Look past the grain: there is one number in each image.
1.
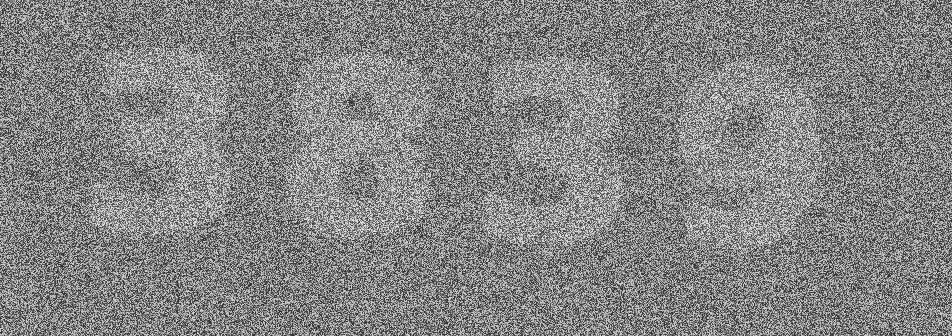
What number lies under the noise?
3839
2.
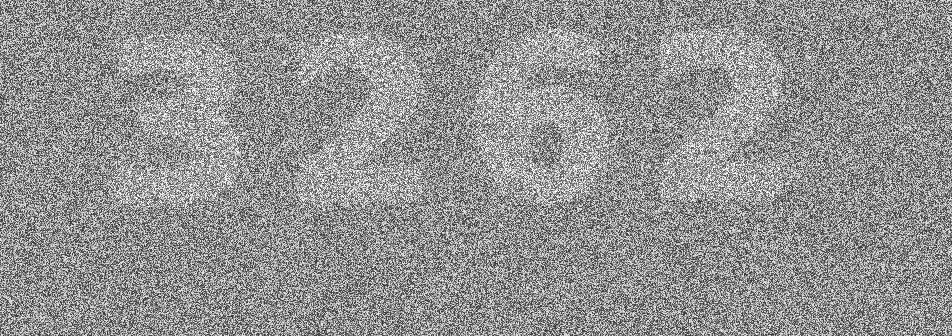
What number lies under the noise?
3262
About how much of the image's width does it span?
two thirds
